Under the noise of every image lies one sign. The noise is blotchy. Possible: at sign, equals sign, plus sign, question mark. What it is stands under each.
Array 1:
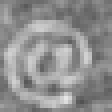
at sign
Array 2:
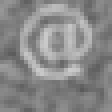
at sign
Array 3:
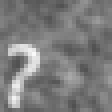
question mark
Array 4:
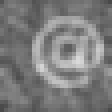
at sign
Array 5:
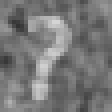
question mark
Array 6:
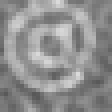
at sign
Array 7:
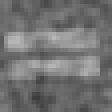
equals sign
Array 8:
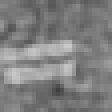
equals sign
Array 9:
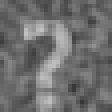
question mark
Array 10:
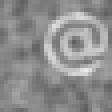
at sign
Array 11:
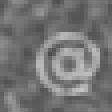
at sign
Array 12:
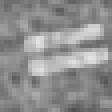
equals sign
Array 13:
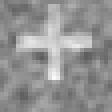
plus sign
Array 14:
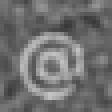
at sign
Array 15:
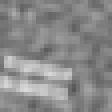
equals sign
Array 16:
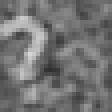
question mark
